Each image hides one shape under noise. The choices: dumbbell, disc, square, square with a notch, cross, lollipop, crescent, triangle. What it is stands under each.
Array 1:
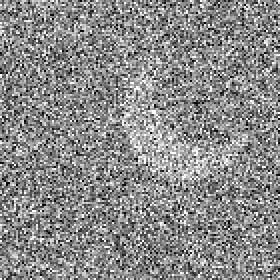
crescent
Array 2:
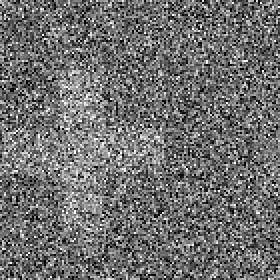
cross
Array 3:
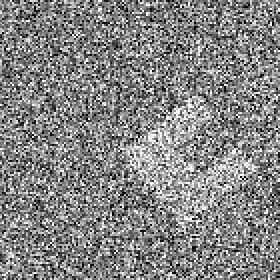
square with a notch
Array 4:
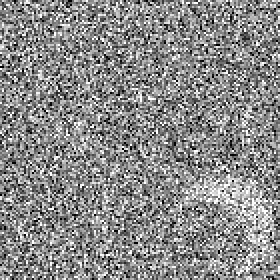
crescent
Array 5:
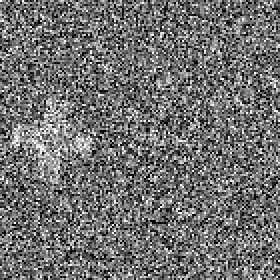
cross
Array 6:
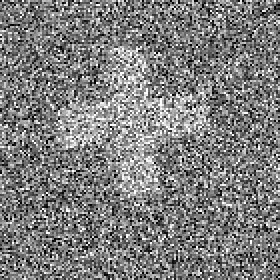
cross
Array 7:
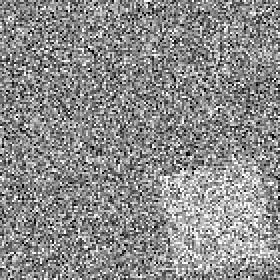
square
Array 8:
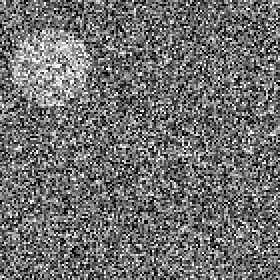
disc
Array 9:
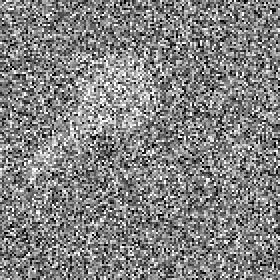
lollipop
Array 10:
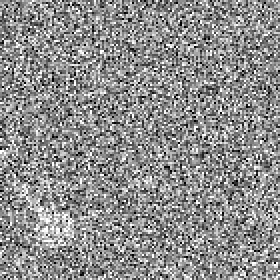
lollipop
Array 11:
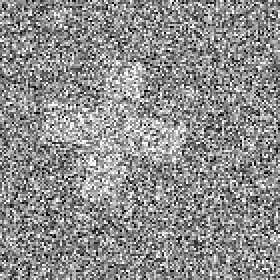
cross
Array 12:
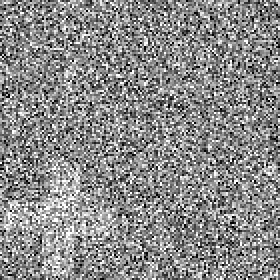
cross
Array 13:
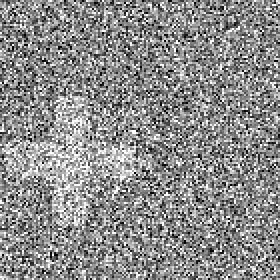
cross
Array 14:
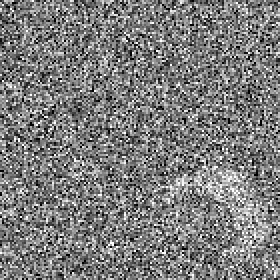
crescent
